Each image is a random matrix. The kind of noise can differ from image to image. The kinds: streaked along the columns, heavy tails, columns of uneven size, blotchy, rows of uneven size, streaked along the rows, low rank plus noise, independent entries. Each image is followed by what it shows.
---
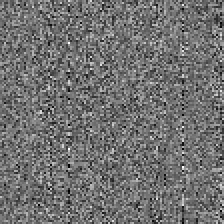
columns of uneven size
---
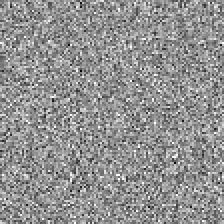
low rank plus noise
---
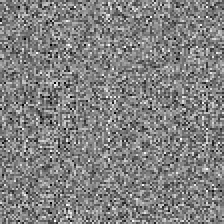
low rank plus noise
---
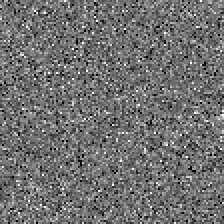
heavy tails
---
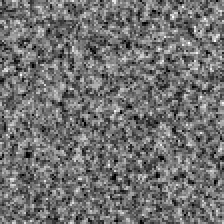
blotchy
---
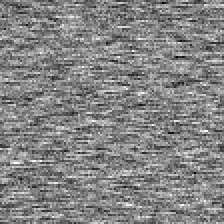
streaked along the rows
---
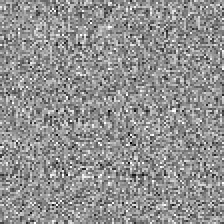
low rank plus noise
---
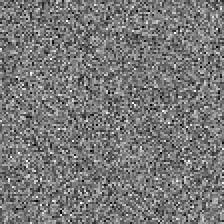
independent entries
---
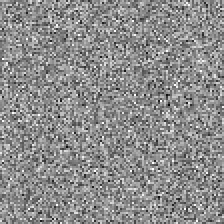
independent entries
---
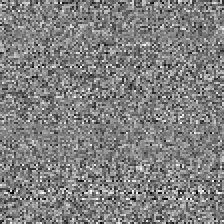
rows of uneven size
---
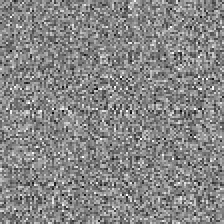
low rank plus noise
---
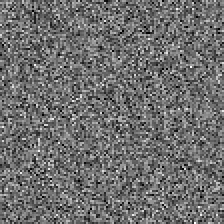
independent entries
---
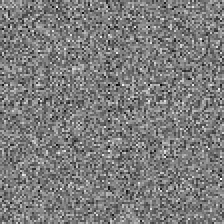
low rank plus noise
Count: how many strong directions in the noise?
one
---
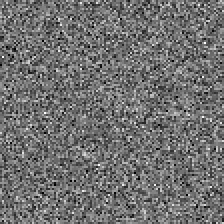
independent entries
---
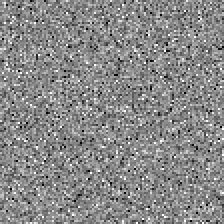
heavy tails
